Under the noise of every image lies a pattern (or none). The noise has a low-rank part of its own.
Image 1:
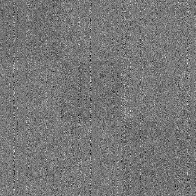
blocks along the diagonal
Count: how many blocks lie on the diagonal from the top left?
3
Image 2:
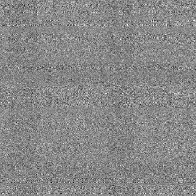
bands of rows crossing bands of columns
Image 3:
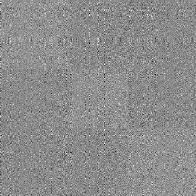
blocks along the diagonal
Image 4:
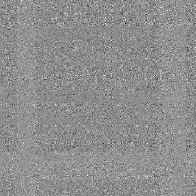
bands of rows crossing bands of columns
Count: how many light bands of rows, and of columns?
1 and 2
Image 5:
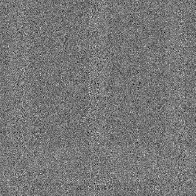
bands of rows crossing bands of columns
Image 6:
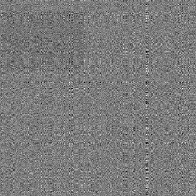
one block
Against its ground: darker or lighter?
darker
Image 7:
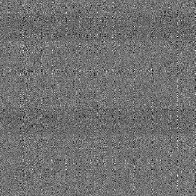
bands of rows
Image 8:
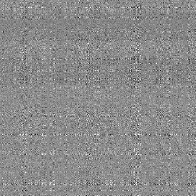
bands of rows
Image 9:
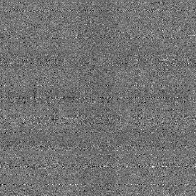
bands of rows crossing bands of columns
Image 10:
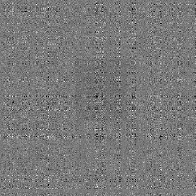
one block
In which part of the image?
centre
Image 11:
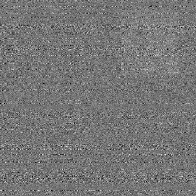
one block
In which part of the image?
top right
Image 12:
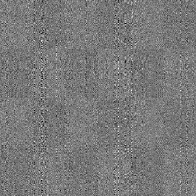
a checkerboard
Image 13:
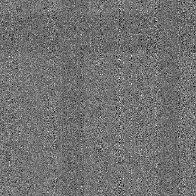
bands of rows crossing bands of columns
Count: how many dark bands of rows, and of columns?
1 and 2
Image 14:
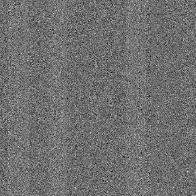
bands of columns
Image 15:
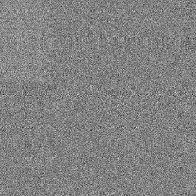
one block
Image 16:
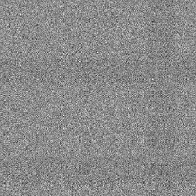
bands of rows crossing bands of columns
